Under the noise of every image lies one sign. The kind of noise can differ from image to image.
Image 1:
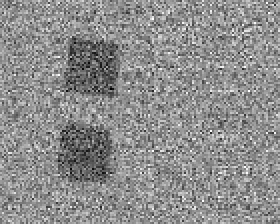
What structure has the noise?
low rank plus noise
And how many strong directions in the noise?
five to eight
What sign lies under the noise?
colon
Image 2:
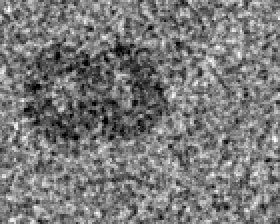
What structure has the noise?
blotchy
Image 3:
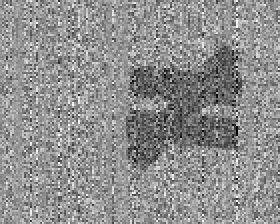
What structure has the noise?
columns of uneven size
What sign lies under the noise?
not-equal sign
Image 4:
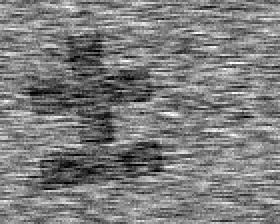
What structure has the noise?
streaked along the rows
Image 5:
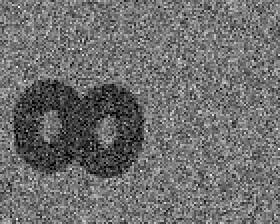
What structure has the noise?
independent entries
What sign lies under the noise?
infinity sign
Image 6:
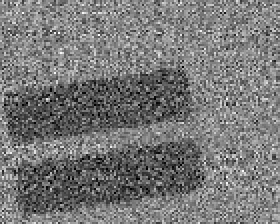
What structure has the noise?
low rank plus noise
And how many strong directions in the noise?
five to eight
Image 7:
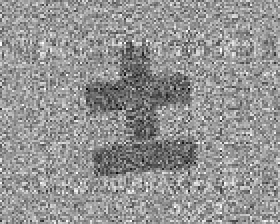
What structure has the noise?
low rank plus noise
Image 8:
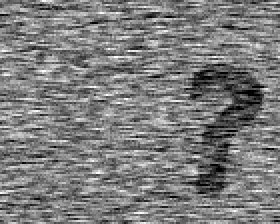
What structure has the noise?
streaked along the rows
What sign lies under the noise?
question mark
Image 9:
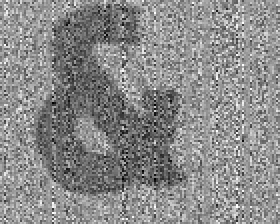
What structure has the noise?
columns of uneven size
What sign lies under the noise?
ampersand
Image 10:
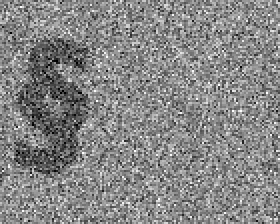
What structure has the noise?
independent entries
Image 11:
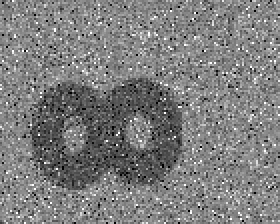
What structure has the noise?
heavy tails
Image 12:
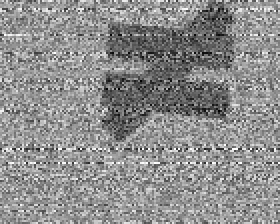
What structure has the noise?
rows of uneven size
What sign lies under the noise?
not-equal sign
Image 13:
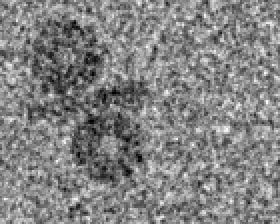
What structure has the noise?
blotchy
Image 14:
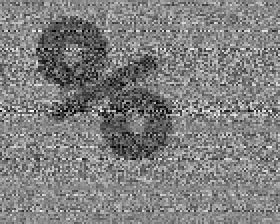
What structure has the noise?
rows of uneven size
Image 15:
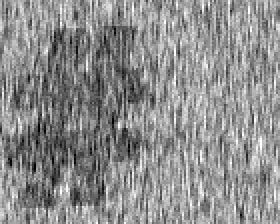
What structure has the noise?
streaked along the columns
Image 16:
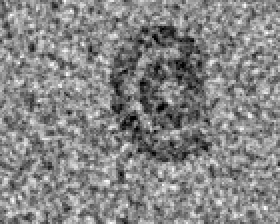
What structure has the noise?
blotchy
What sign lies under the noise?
at sign
